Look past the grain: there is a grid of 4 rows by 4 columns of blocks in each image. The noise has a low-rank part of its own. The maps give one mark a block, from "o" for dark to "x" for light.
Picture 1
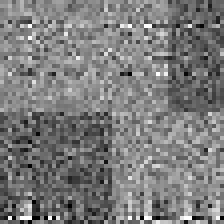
x x x o
x x x o
o o x x
o o x x
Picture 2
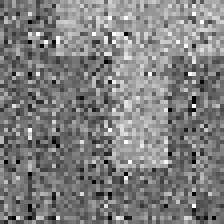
o x x x
o o x o
o o x o
o o o o
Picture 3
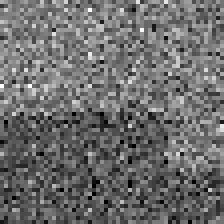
x x x x
x x x x
o o o x
o o o o
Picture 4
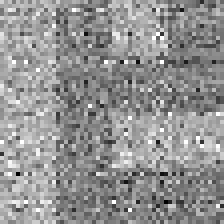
x o x o
x o o o
x o x x
x o o o
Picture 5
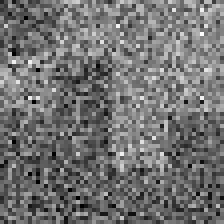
o x x x
x o x x
o o x o
o o o o
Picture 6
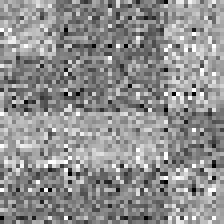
x o o x
o o o x
x x x o
o o o x
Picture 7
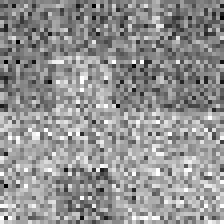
o o o o
o x o o
x x x x
x o x x
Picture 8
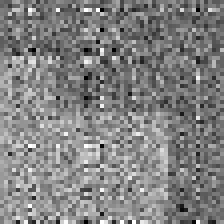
o o o o
x o o o
x x x o
x x x o
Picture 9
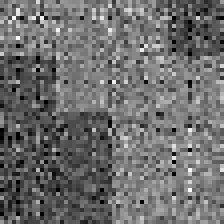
x x x o
o x x x
o o x x
o o x x
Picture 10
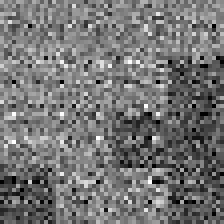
x x x x
x x x o
x x o o
o x x o
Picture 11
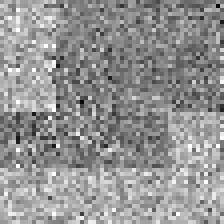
x o o o
x o o o
o o o x
x x x x
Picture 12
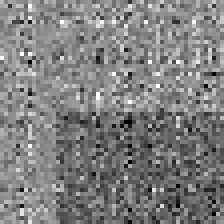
x x x x
x x x x
x o o o
x o o o
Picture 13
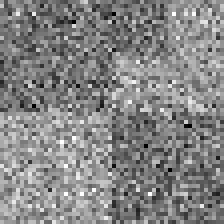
o o o x
o o x x
x x o o
x x o o
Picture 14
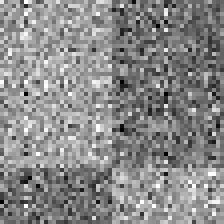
x x o o
x x o o
x x o o
o o x x
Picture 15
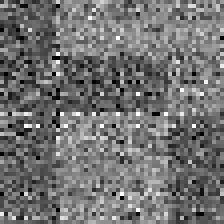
o x x x
o o o x
o x x o
o x x o
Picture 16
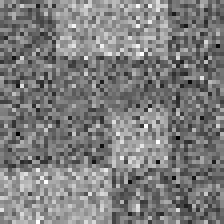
o x x o
o o o o
o o x o
x x o o
